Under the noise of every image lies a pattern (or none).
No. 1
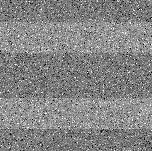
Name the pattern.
horizontal stripes
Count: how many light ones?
2
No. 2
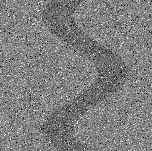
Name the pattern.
a wavy band
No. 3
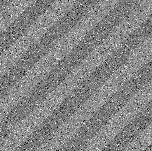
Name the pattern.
diagonal stripes
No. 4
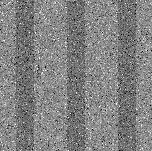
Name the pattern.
vertical stripes
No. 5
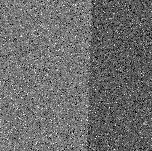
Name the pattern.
a sharp edge
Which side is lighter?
left
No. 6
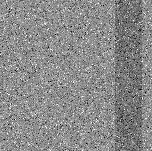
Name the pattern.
one vertical stripe
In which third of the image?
right
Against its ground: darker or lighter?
darker
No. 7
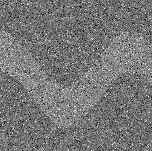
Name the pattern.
a wavy band
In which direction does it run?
left to right
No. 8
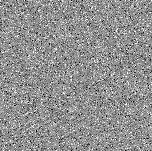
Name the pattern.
only noise
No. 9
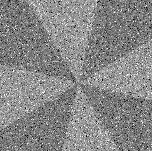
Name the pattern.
spokes from one point
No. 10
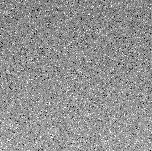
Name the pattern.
a smooth slope
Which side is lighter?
bottom
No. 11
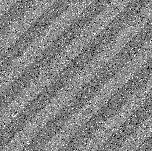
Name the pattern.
diagonal stripes
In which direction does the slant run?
bottom left to top right
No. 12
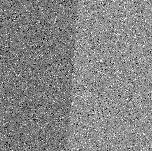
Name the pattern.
a sharp edge
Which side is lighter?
right
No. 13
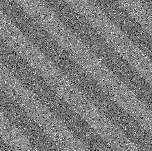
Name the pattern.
diagonal stripes
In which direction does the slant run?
top left to bottom right
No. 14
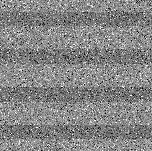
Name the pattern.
horizontal stripes
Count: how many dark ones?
4
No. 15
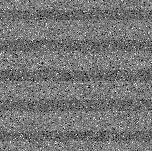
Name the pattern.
horizontal stripes
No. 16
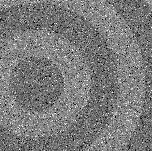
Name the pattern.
rings round one point
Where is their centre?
middle left
